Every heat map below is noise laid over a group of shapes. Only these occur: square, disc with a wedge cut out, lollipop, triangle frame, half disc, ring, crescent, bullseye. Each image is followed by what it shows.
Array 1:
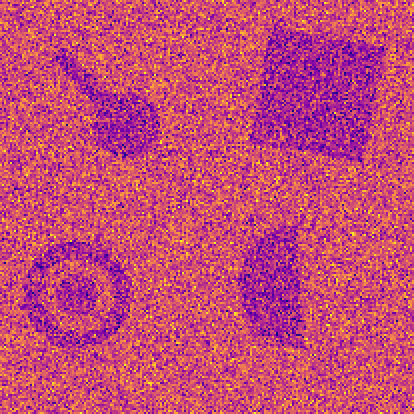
top left: lollipop; top right: square; bottom left: bullseye; bottom right: half disc
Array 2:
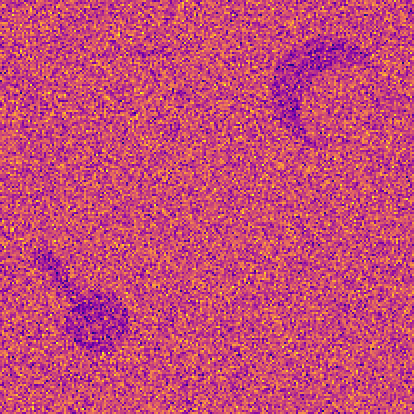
top right: crescent; bottom left: lollipop
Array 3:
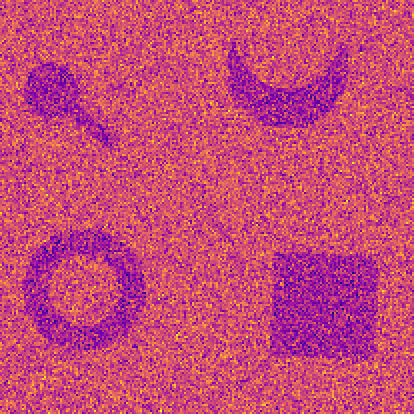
top left: lollipop; top right: crescent; bottom left: ring; bottom right: square
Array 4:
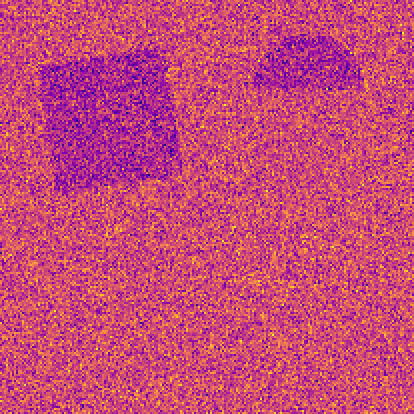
top left: square; top right: half disc
